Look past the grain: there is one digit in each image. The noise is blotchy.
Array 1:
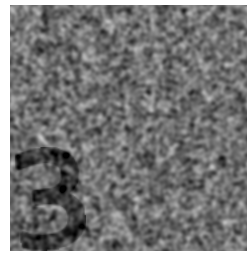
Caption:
dark 3, bottom left
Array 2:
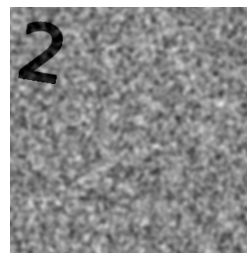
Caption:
dark 2, top left
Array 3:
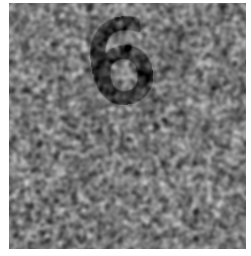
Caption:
dark 6, top middle
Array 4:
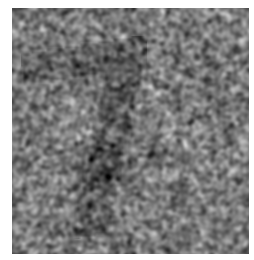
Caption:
dark 7
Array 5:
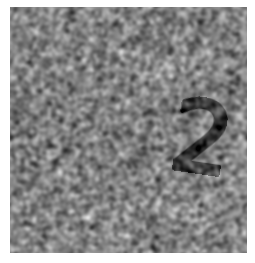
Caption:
dark 2, middle right
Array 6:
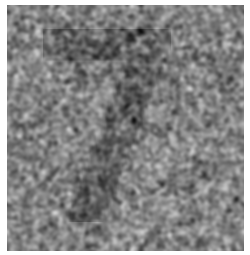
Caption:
dark 7
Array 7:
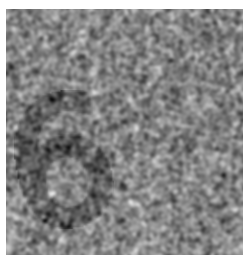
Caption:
dark 6
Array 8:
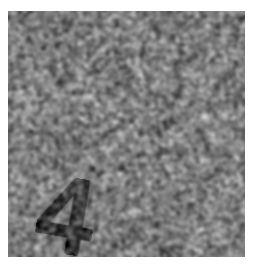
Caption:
dark 4, bottom left
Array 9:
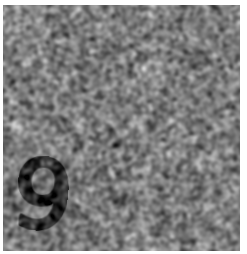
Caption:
dark 9, bottom left
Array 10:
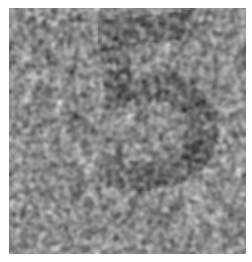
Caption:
dark 5
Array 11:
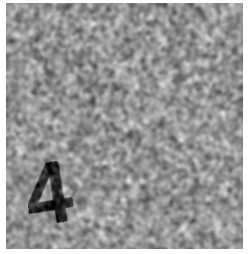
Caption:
dark 4, bottom left
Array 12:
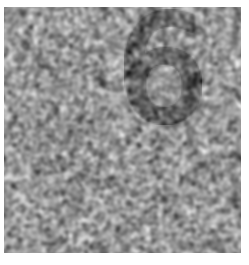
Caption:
dark 6
